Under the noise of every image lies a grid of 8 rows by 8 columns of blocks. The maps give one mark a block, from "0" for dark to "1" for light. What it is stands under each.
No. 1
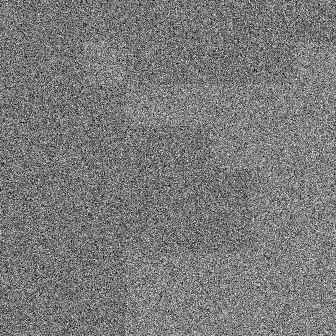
00000000
00100001
00011111
00000111
00000011
00000011
00011111
00011111
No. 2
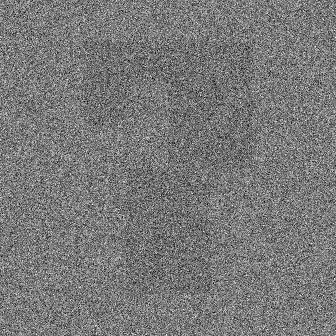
11111111
11000011
11010011
11110011
11100111
11100111
11100111
11111111
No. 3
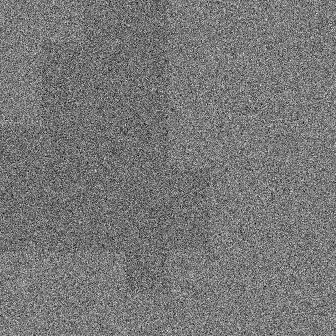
11001111
10001111
10001111
00001111
00000111
00000111
11101111
11111111
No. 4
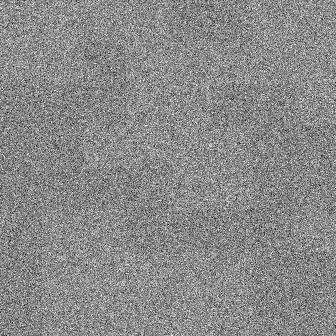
11110011
11011111
00011001
00111100
00001100
01100001
01111100
01111100
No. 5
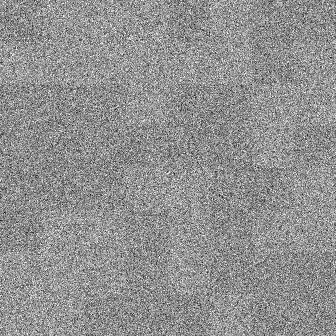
01110100
11111101
00010011
00000010
00011001
01101011
11101000
11000100
